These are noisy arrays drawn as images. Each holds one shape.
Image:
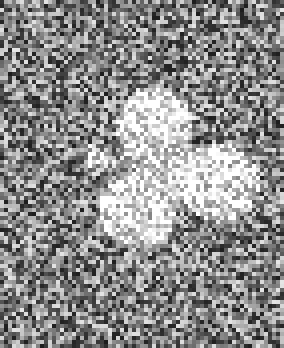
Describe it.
light club
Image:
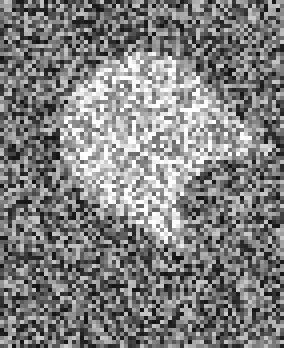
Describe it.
light cat's head
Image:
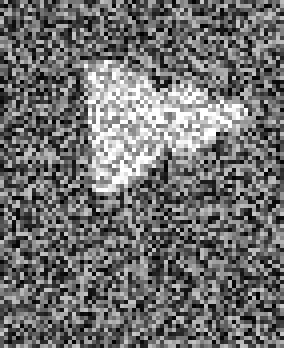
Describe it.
light chess pawn
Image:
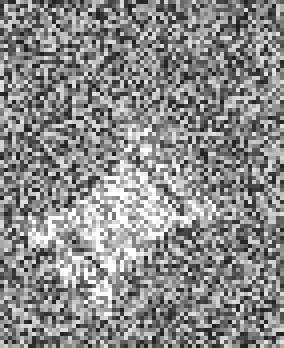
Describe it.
light chess rook
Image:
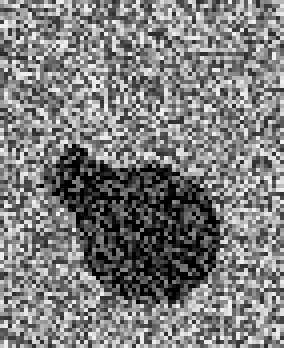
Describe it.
dark light bulb
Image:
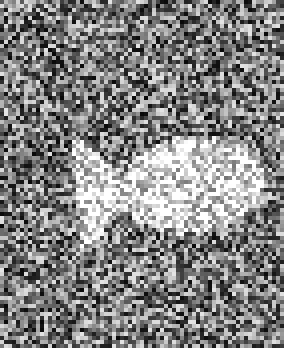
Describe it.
light fish
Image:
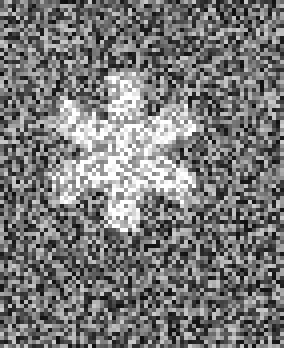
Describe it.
light asterisk
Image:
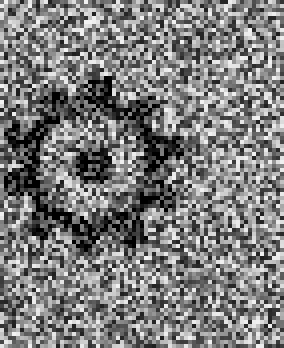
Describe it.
dark gear
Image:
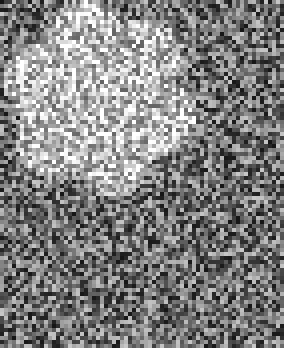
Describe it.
light flower
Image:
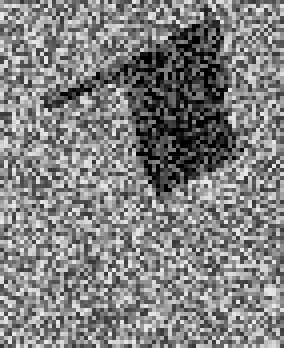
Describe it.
dark flag
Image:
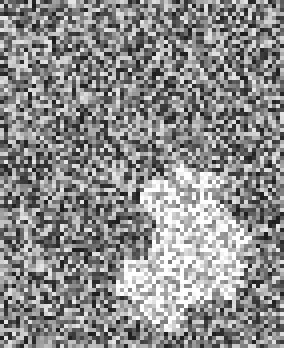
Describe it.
light car
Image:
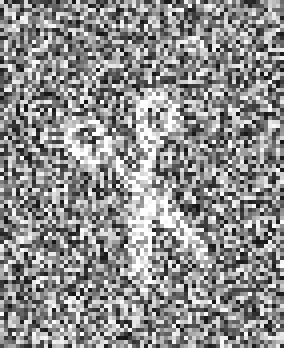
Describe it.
light pair of scissors
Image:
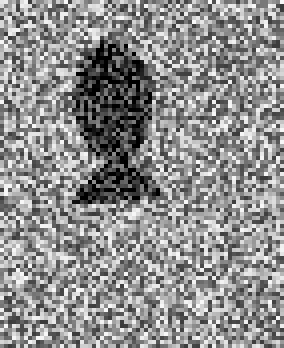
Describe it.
dark fish
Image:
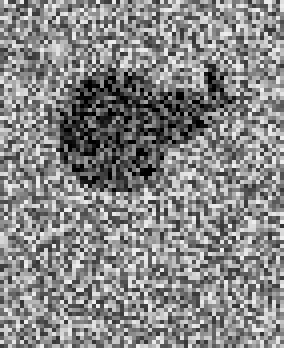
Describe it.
dark pear
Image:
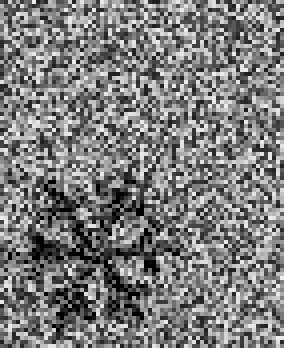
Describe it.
dark snowflake
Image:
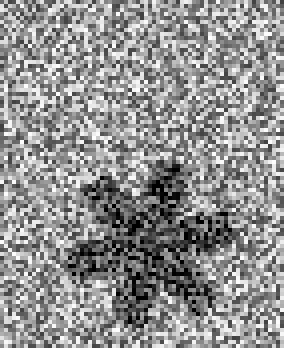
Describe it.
dark asterisk
